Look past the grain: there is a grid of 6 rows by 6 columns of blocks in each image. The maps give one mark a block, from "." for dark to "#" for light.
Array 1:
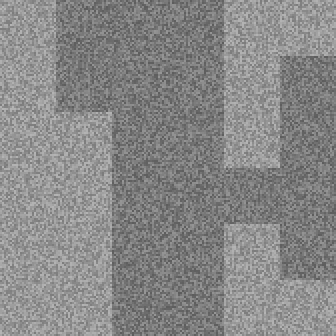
# . . . # #
# . . . # .
# # . . # .
# # . . . .
# # . . # .
# # . . # #
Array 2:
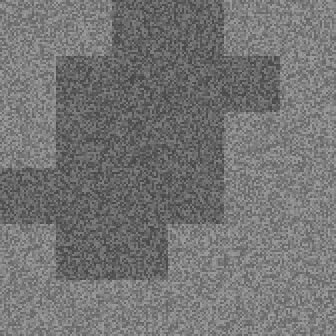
# # . . # #
# . . . . #
# . . . # #
. . . . # #
# . . # # #
# # # # # #
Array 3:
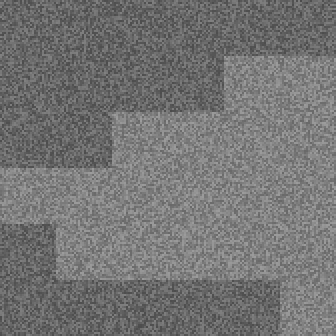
. . . . . .
. . . . # #
. . # # # #
# # # # # #
. # # # # #
. . . . . #
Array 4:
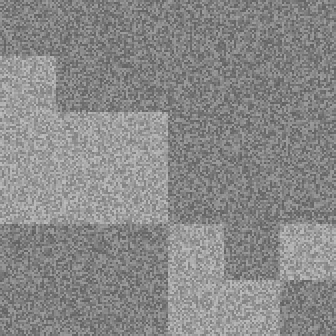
. . . . . .
# . . . . .
# # # . . .
# # # . . .
. . . # . #
. . . # # .
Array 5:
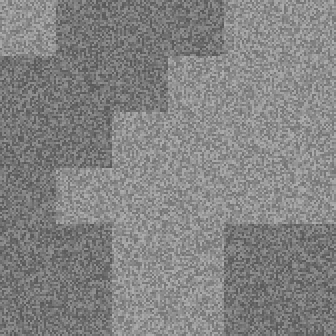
# . . . # #
. . . # # #
. . # # # #
. # # # # #
. . # # . .
. . # # . .
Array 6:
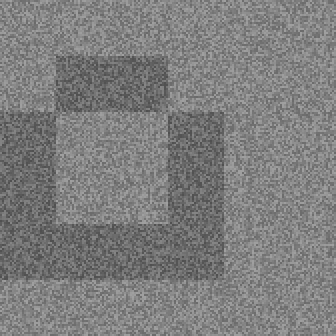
# # # # # #
# . . # # #
. # # . # #
. # # . # #
. . . . # #
# # # # # #
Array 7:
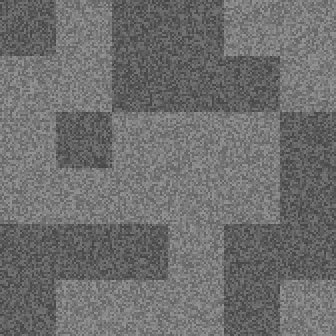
. # . . # #
# # . . . #
# . # # # .
# # # # # .
. . . # . .
. # # # . #
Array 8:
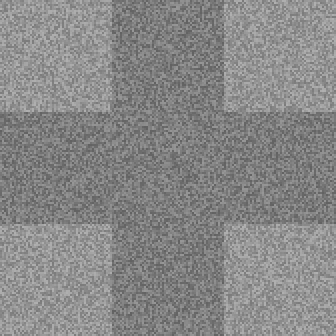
# # . . # #
# # . . # #
. . . . . .
. . . . . .
# # . . # #
# # . . # #
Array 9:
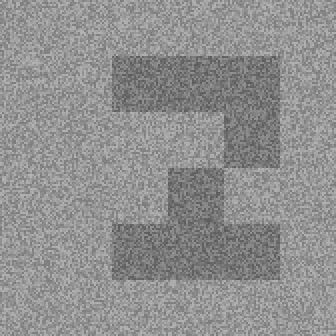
# # # # # #
# # . . . #
# # # # . #
# # # . # #
# # . . . #
# # # # # #
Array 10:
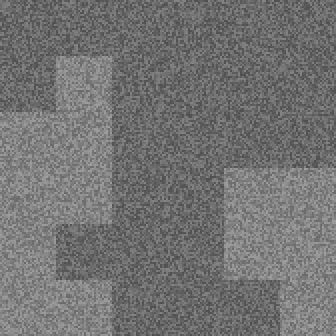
. . . . . .
. # . . . .
# # . . . .
# # . . # #
# . . . # #
# # . . . #
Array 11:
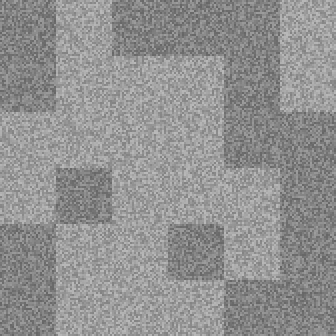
. # . . . #
. # # # . #
# # # # . .
# . # # # .
. # # . # .
. # # # . .
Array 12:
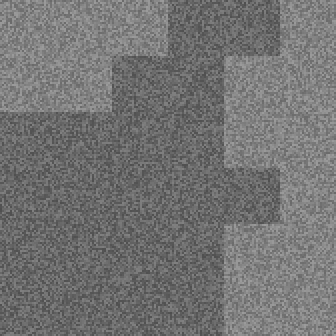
# # # . . #
# # . . # #
. . . . # #
. . . . . #
. . . . # #
. . . . # #
